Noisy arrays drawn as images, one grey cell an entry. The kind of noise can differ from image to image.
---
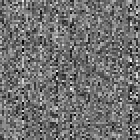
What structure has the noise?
columns of uneven size
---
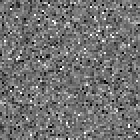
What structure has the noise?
heavy tails
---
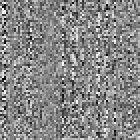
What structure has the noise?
columns of uneven size
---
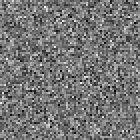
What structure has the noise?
independent entries
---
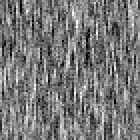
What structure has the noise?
streaked along the columns
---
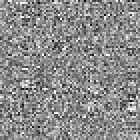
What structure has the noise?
low rank plus noise
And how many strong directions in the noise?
five to eight
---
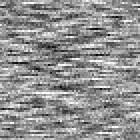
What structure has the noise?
streaked along the rows
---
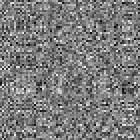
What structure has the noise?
low rank plus noise
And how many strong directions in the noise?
one
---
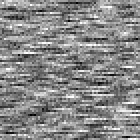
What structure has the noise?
streaked along the rows
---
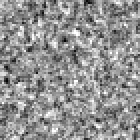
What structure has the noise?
blotchy
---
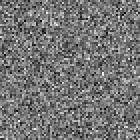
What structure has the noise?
independent entries
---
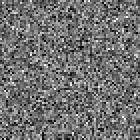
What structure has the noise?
independent entries
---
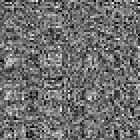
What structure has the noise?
low rank plus noise
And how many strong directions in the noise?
one
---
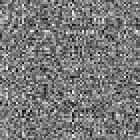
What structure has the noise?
low rank plus noise
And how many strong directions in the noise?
three or four
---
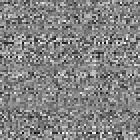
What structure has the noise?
rows of uneven size
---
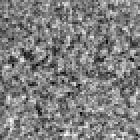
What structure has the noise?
blotchy
